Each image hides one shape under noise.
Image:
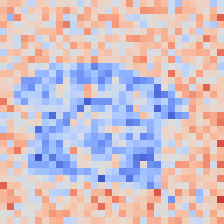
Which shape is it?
telephone
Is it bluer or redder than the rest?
bluer
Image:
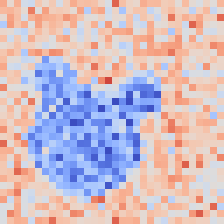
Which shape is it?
bear's head
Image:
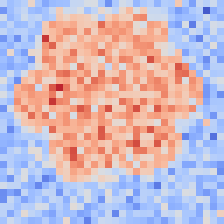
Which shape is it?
flower
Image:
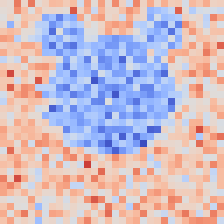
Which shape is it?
bear's head
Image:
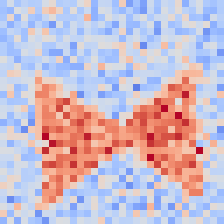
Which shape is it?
bow tie
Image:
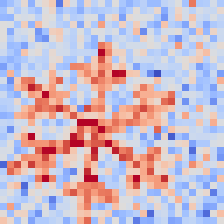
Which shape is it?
snowflake
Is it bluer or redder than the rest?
redder
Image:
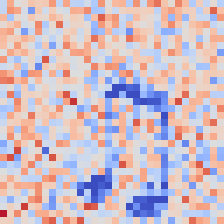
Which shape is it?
pair of musical notes
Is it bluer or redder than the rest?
bluer
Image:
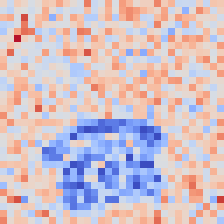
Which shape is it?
telephone
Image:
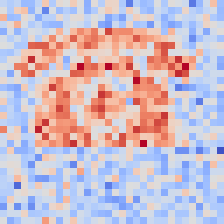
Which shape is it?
telephone
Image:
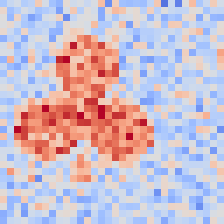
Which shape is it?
club
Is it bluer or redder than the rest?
redder
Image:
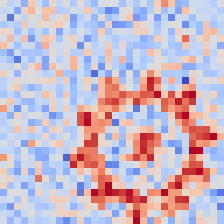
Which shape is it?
gear
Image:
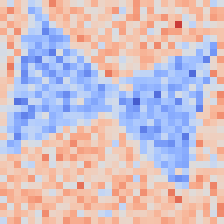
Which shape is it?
bow tie
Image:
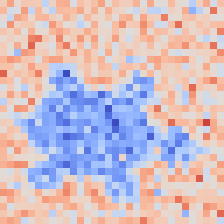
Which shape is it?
turtle
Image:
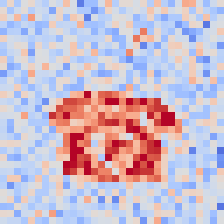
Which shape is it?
telephone
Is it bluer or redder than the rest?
redder
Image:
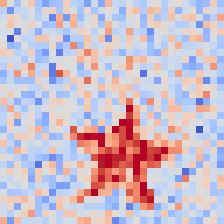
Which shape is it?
star
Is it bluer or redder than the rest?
redder
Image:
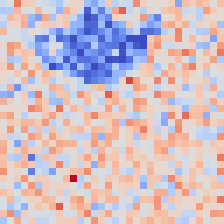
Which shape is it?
teapot
